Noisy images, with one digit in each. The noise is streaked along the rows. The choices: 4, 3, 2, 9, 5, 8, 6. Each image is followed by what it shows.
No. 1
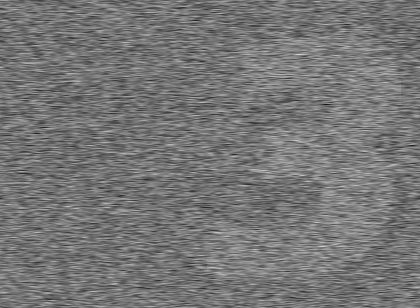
3
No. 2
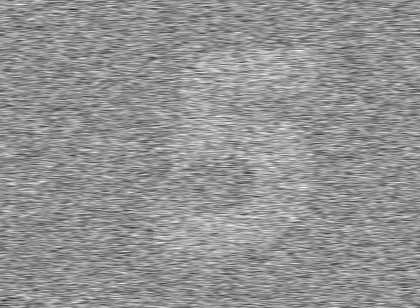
5
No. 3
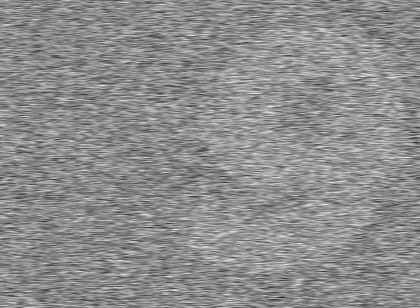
9
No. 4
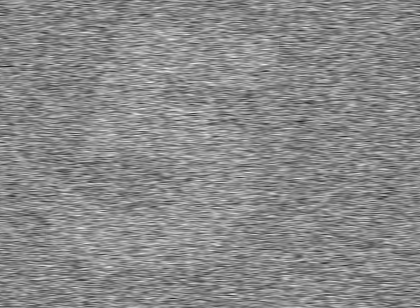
5
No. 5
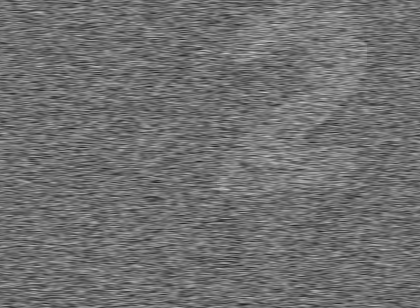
2
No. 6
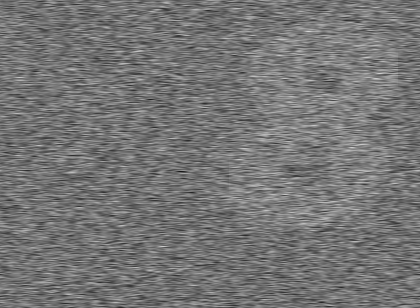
8
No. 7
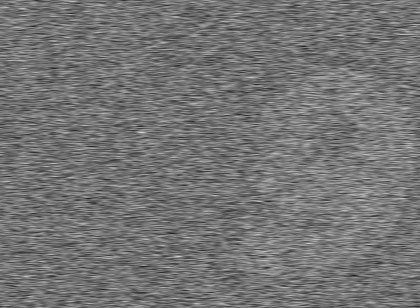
9
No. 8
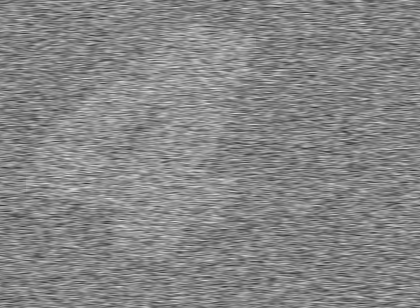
4
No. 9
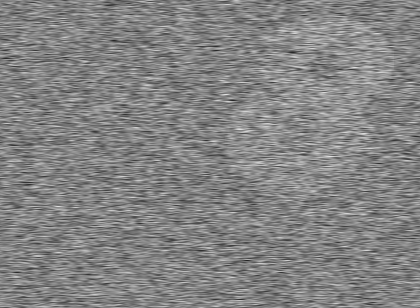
8
